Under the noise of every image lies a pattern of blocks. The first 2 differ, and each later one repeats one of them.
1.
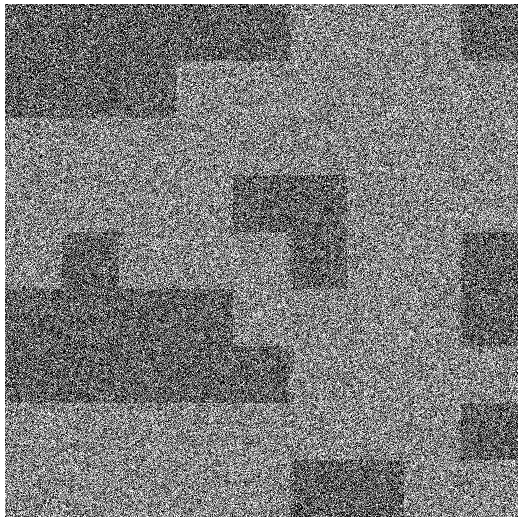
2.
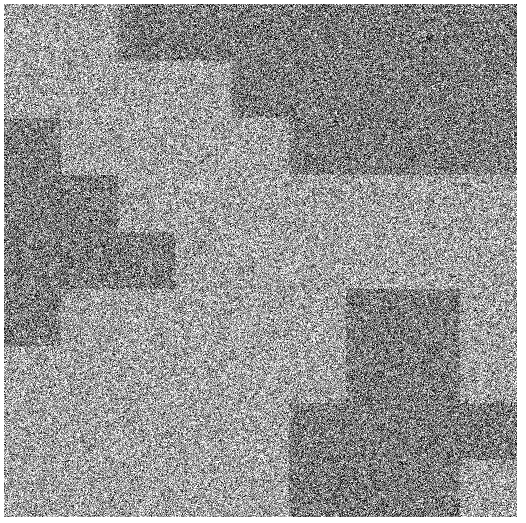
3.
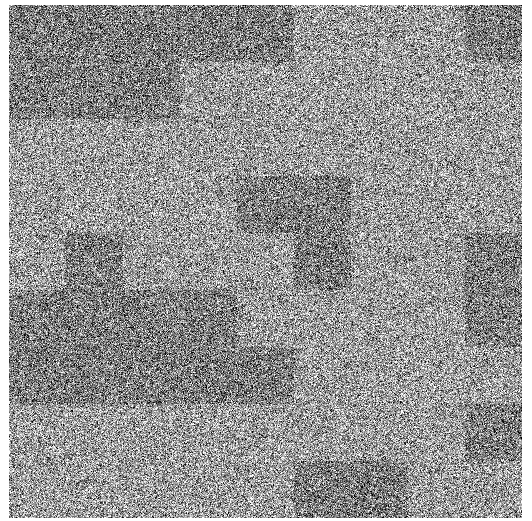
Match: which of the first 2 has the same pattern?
1
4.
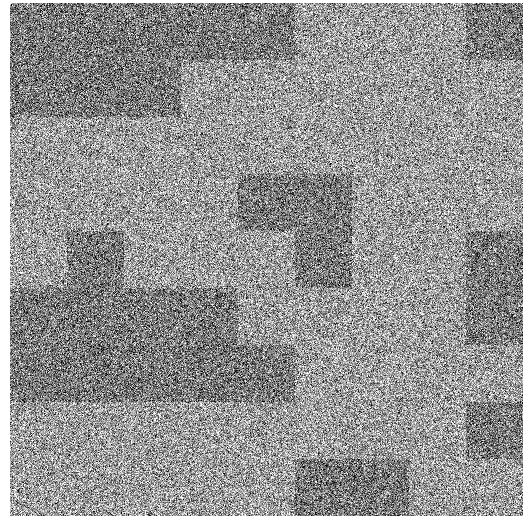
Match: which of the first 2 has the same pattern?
1
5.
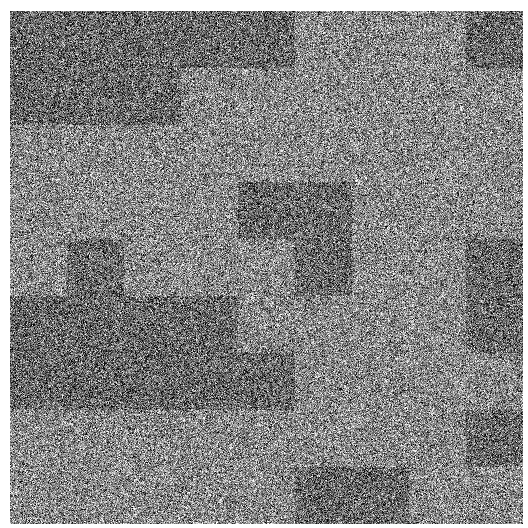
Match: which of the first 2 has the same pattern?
1
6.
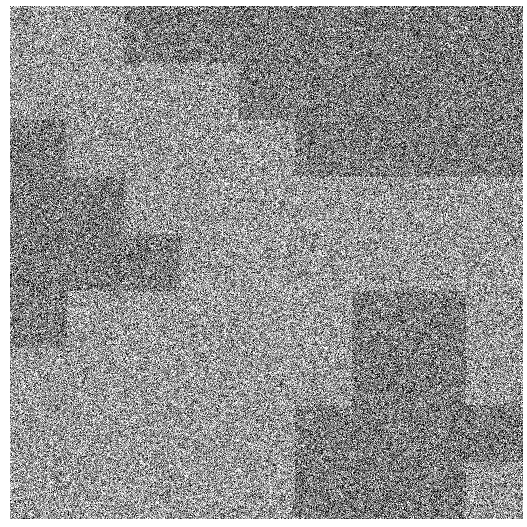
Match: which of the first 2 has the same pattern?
2
